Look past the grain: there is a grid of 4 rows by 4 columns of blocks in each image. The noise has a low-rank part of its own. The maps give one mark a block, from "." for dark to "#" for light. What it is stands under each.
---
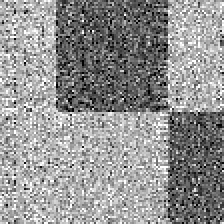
# . . #
# . . #
# # # .
# # # .
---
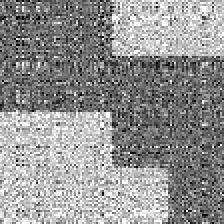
. . # #
. . . .
# # . .
# # # .
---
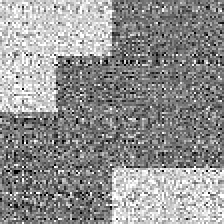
# # . .
# . . .
. . . .
. . # #
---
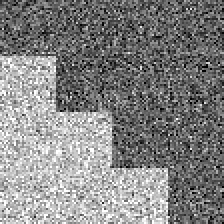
. . . .
# . . .
# # . .
# # # .
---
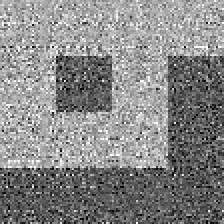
# # # #
# . # .
# # # .
. . . .
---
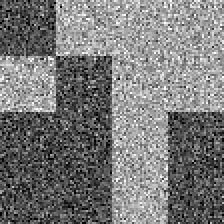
. # # #
# . # #
. . # .
. . # .
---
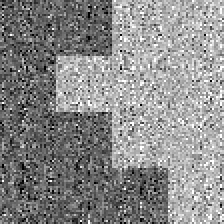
. . # #
. # # #
. . # #
. . . #
